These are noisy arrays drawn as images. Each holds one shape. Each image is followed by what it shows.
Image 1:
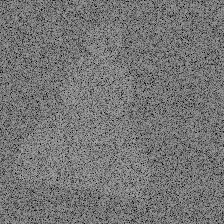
chess pawn
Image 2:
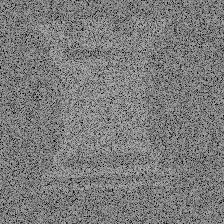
chess rook
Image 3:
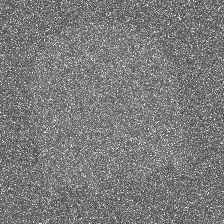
ghost
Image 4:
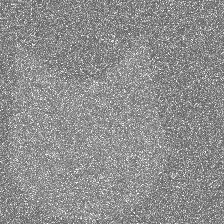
cat's head
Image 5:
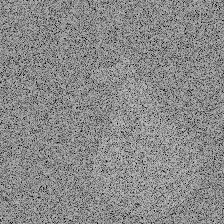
pear
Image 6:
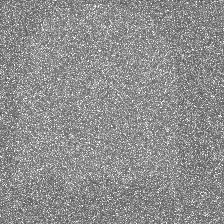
ghost
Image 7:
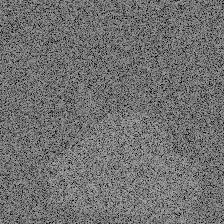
cloud
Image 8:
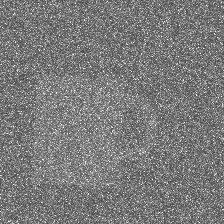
cup
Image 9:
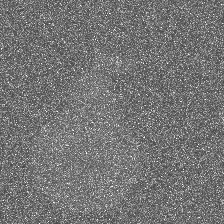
pear
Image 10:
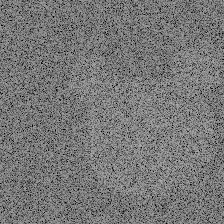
bear's head
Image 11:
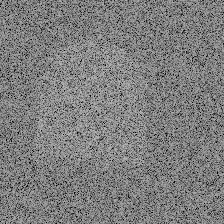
ghost
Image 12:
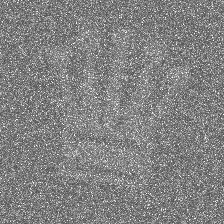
chess queen
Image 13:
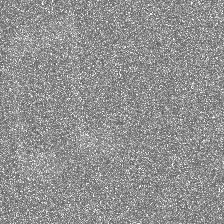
pair of musical notes
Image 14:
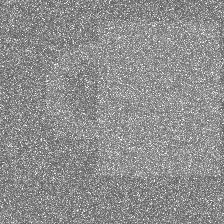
cup
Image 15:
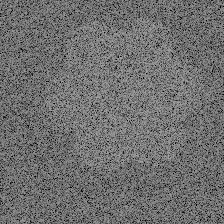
flower
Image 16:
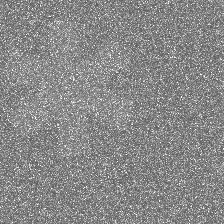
asterisk
